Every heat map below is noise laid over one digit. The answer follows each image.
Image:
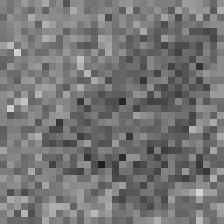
4
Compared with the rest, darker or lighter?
darker
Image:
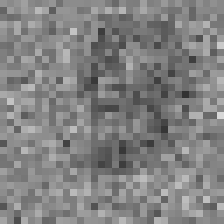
9
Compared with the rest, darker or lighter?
darker
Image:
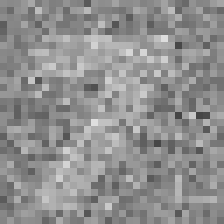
7
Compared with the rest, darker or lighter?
lighter
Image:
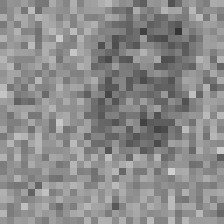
8
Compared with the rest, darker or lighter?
darker
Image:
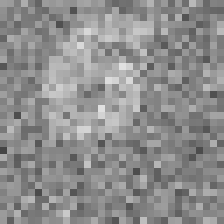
6
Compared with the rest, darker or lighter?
lighter
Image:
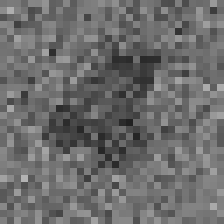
4
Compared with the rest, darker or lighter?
darker
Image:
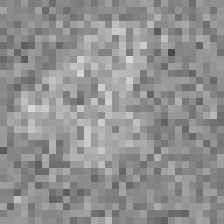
4
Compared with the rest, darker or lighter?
lighter
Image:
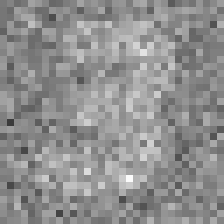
3
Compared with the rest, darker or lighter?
lighter
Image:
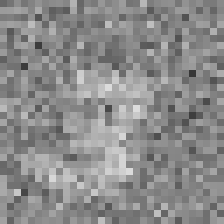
3
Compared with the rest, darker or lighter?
lighter
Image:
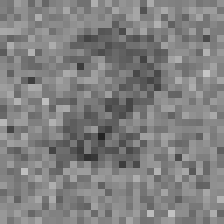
2
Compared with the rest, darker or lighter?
darker
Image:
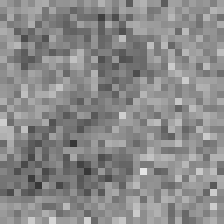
2
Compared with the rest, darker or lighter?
darker
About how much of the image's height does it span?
nearly all
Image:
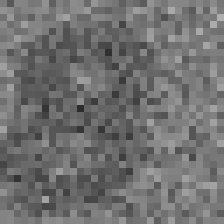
8
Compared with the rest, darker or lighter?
darker
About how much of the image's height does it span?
nearly all
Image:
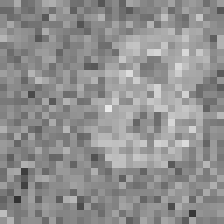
8
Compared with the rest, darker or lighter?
lighter
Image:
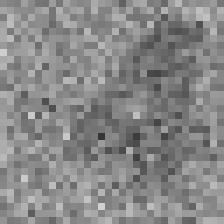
4
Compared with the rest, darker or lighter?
darker
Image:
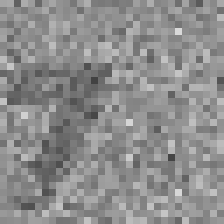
7
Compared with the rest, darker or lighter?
darker
